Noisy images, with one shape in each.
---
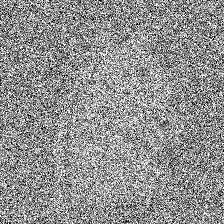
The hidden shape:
chess knight
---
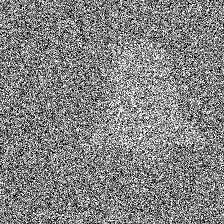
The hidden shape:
bell
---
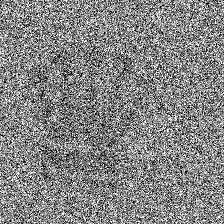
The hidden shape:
chess queen
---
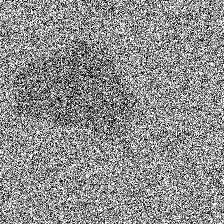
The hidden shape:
cloud
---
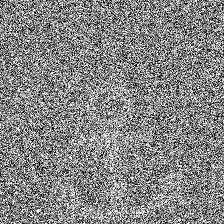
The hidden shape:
anchor
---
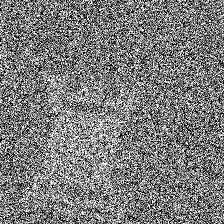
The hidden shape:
chess rook
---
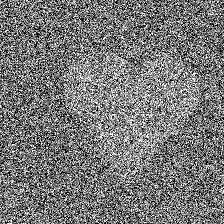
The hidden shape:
heart
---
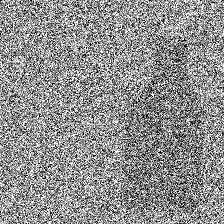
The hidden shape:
bottle
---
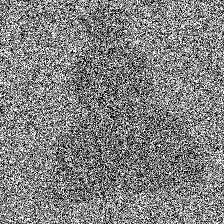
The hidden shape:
chess pawn
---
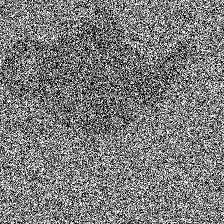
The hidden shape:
teapot
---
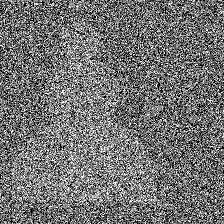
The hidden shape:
chess pawn
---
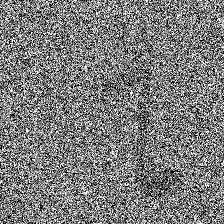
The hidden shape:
musical note
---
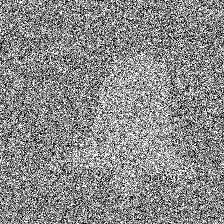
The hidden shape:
bell
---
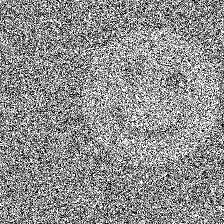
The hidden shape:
smiling face
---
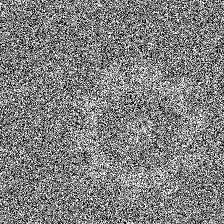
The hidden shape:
gear
